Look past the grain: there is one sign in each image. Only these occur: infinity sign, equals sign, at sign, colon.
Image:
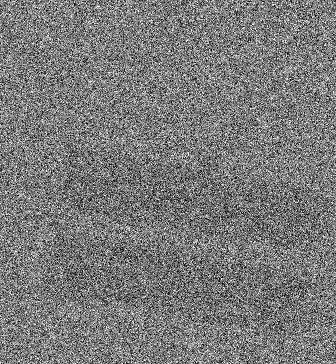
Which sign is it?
equals sign
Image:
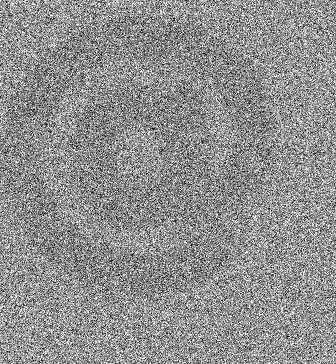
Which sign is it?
at sign
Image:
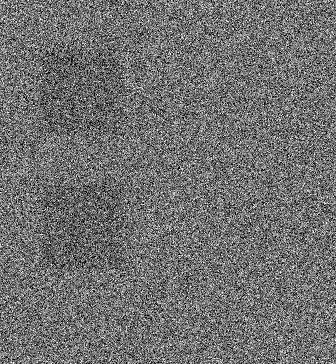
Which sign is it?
colon
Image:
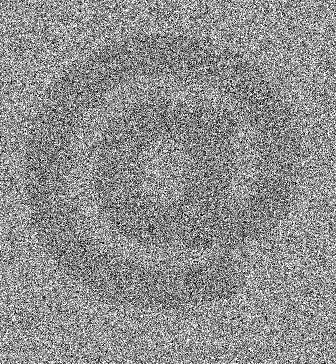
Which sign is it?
at sign
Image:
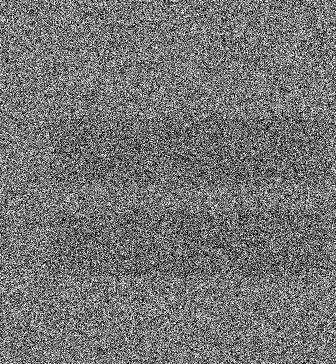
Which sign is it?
equals sign
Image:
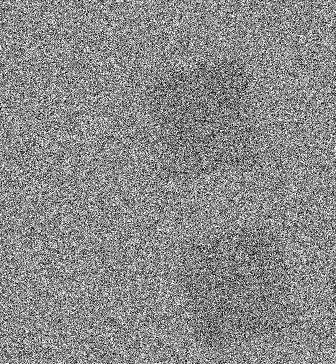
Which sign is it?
colon
